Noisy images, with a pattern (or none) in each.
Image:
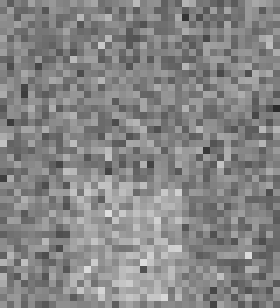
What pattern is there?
one block
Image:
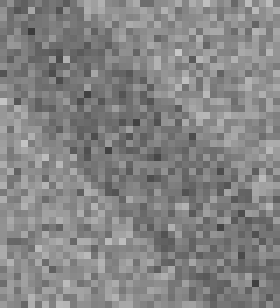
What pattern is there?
a diagonal band
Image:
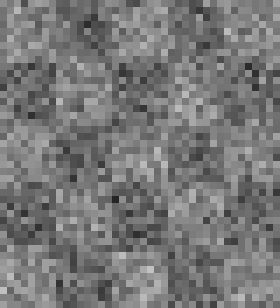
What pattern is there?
a checkerboard
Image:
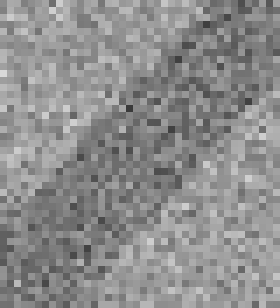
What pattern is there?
a diagonal band
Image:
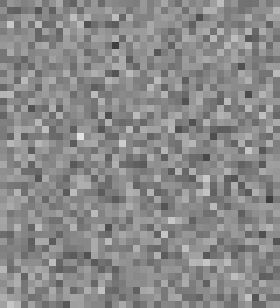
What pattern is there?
only noise
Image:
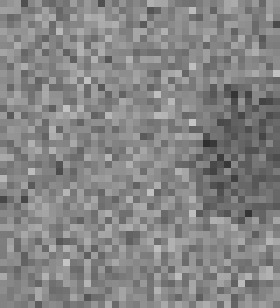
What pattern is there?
one block
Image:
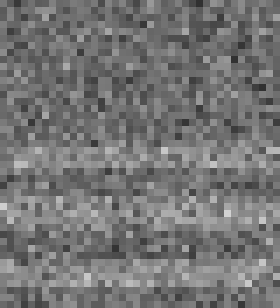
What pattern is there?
bands of rows
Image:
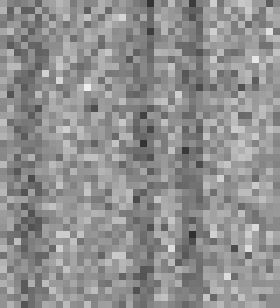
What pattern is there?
bands of columns
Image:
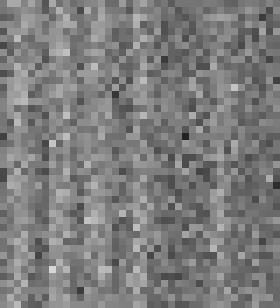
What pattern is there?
bands of columns
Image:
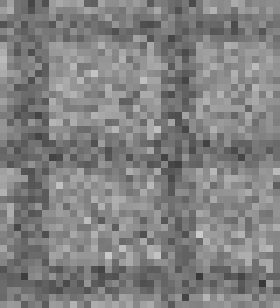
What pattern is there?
bands of rows crossing bands of columns
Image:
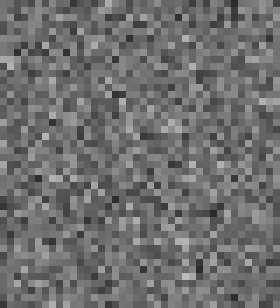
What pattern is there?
only noise
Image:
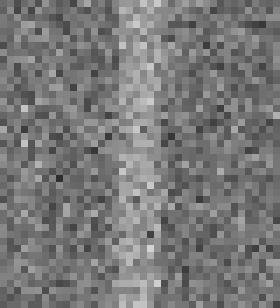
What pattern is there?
one band of columns
